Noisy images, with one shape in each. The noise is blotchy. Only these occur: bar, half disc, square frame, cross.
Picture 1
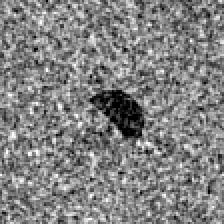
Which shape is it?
half disc
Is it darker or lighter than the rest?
darker
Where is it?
centre
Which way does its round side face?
up and right
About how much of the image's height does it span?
a quarter
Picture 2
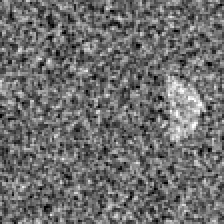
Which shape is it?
half disc
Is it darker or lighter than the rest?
lighter
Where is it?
middle right
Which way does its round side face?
right
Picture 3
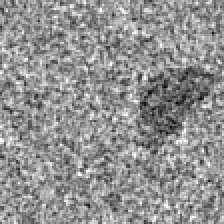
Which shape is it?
half disc
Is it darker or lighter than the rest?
darker
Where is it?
middle right
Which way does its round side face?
up and left
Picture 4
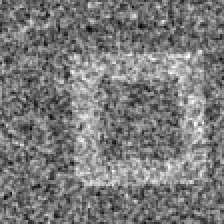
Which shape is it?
square frame
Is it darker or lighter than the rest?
lighter
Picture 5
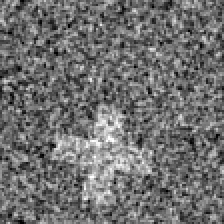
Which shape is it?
cross
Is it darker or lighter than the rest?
lighter
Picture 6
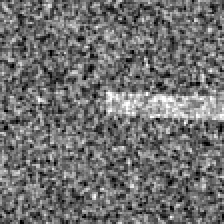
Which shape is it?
bar
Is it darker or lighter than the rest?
lighter
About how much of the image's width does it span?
half
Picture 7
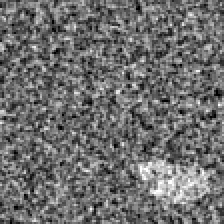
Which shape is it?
half disc
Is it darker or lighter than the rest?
lighter
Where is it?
bottom right
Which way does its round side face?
down
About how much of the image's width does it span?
a third
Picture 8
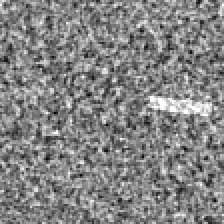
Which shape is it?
bar
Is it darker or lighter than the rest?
lighter
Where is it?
middle right
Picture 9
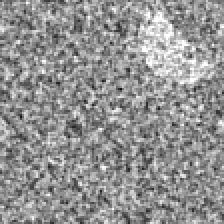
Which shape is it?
half disc
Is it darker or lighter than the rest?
lighter
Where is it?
top right
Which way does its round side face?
down and left
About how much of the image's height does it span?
a third
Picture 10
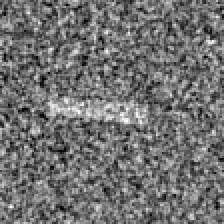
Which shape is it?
bar
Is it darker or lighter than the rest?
lighter
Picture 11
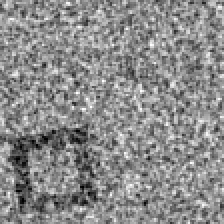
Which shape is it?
square frame
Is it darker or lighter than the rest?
darker
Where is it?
bottom left
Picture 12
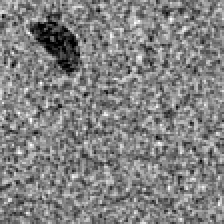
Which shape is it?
half disc
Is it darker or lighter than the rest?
darker
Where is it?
top left
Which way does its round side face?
up and right
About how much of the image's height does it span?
a quarter
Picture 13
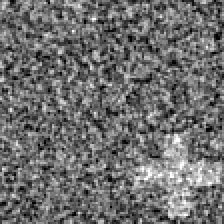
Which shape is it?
cross
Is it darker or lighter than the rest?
lighter
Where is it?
bottom right
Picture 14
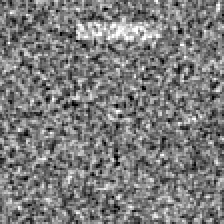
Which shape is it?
bar
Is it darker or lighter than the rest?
lighter
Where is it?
top middle
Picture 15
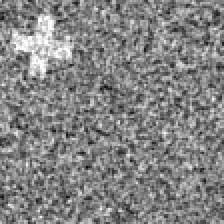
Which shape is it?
cross
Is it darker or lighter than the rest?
lighter
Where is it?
top left
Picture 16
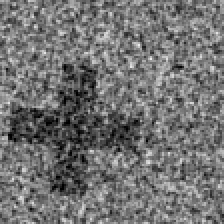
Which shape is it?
cross
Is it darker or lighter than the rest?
darker
